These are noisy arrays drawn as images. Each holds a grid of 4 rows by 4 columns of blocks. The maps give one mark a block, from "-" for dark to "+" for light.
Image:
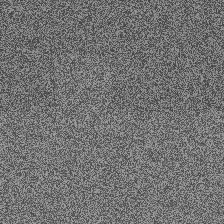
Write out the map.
----
-+--
++++
++++
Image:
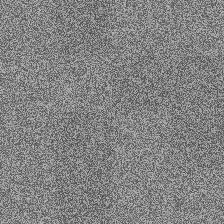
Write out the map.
+-++
++--
+-+-
+-++
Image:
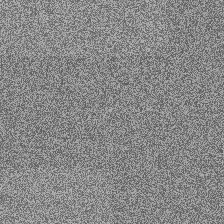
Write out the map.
+++-
----
----
++--
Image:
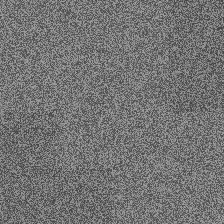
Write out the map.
+++-
+++-
-+++
--++
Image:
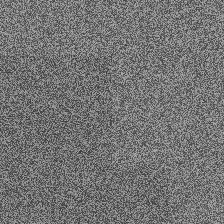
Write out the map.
++++
--++
--++
---+
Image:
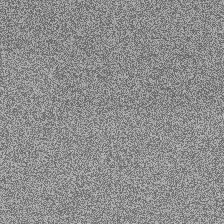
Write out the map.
----
+---
++++
++++
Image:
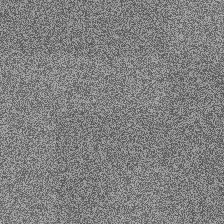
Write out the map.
---+
+++-
+---
+-+-
